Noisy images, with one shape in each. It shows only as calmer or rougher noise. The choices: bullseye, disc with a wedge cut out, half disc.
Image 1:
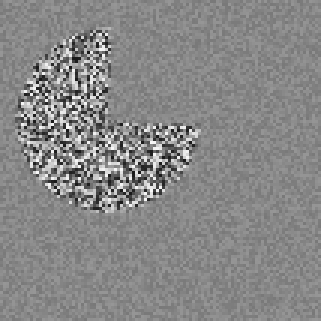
disc with a wedge cut out
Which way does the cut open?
up and right
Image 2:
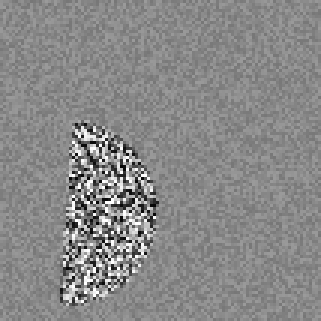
half disc
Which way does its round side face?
right
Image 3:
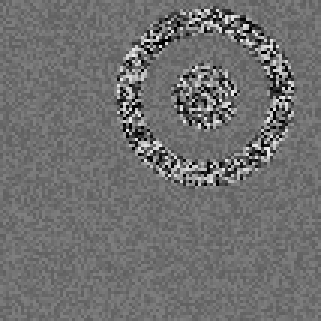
bullseye
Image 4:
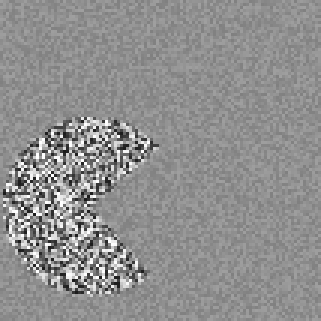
disc with a wedge cut out
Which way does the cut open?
right
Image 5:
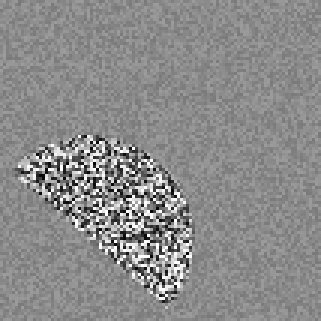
half disc
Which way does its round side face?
up and right
